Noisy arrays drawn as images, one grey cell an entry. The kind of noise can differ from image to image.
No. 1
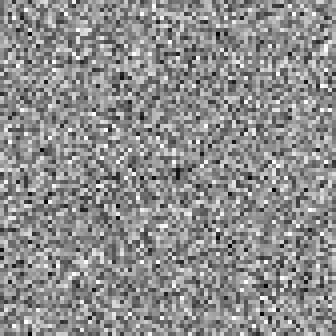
independent entries
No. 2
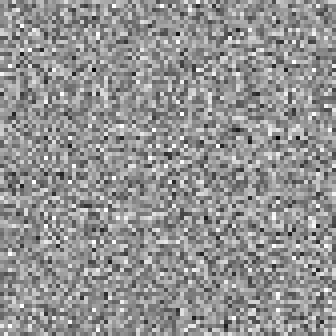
low rank plus noise
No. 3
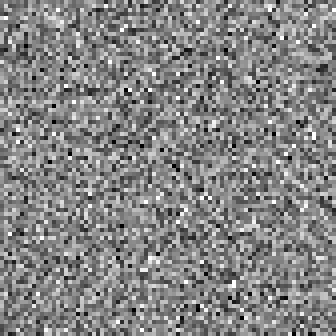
independent entries
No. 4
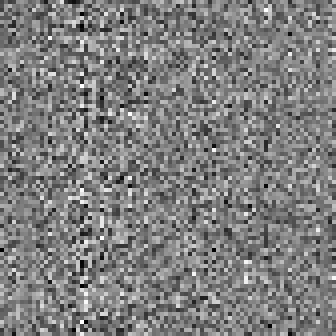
columns of uneven size
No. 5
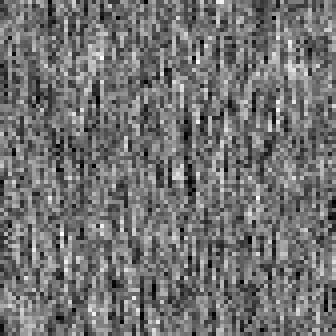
streaked along the columns
